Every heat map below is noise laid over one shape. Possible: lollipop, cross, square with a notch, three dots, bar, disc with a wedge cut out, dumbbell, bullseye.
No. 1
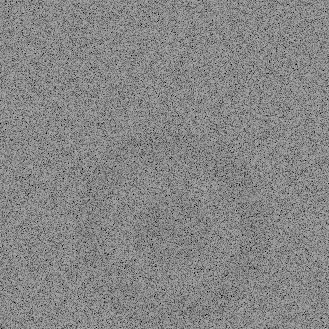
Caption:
dark bullseye
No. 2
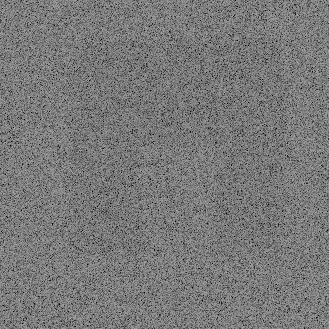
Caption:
dark square with a notch
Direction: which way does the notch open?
down
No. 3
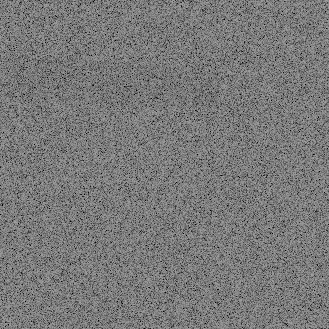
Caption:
dark bar
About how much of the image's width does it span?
two thirds
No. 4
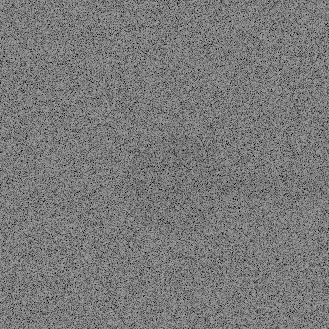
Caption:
dark lollipop
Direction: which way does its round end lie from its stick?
left
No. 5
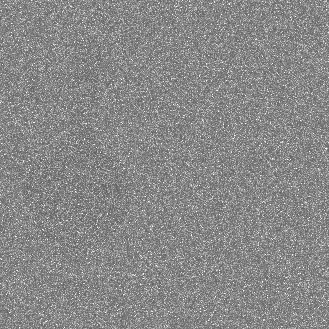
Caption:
dark lollipop
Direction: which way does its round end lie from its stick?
down
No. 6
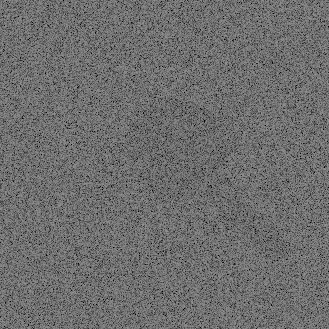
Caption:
dark lollipop
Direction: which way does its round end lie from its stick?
up and left
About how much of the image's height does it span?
half
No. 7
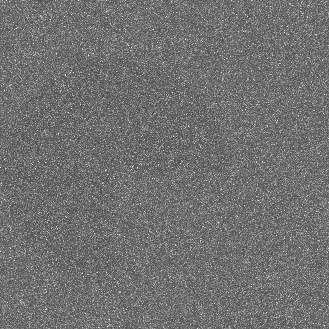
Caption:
dark disc with a wedge cut out
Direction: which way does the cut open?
down and right
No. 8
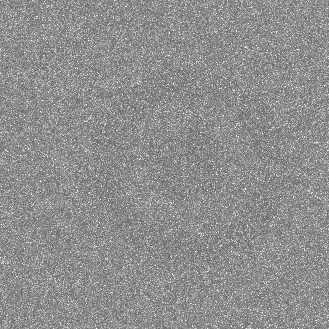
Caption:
dark bullseye
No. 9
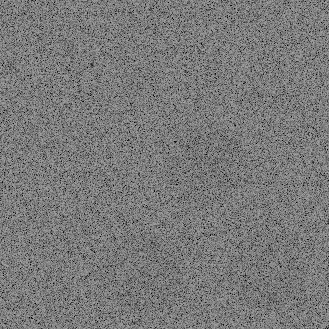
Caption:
dark three dots
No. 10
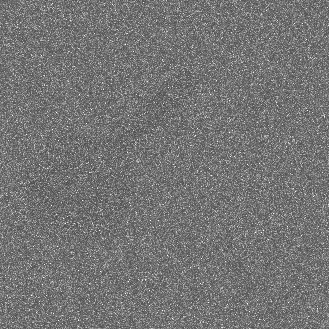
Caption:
dark lollipop
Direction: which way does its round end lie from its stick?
down and left
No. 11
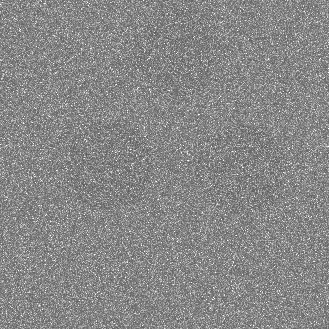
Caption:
dark three dots
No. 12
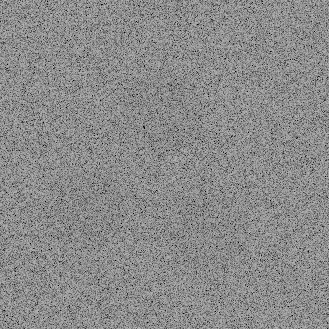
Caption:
dark three dots
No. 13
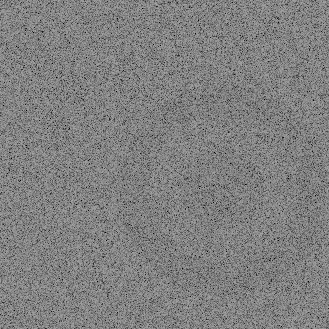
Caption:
dark bullseye
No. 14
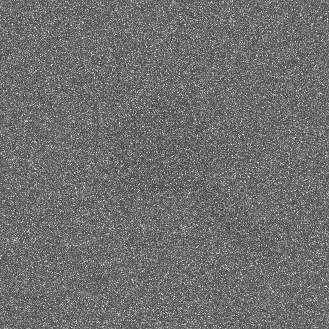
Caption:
dark lollipop
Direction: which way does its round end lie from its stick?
up and left
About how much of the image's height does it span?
half
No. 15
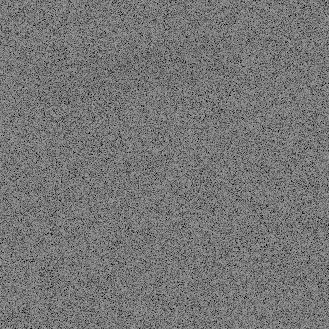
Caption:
dark bar
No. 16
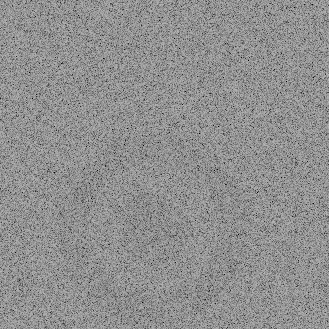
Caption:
dark bullseye
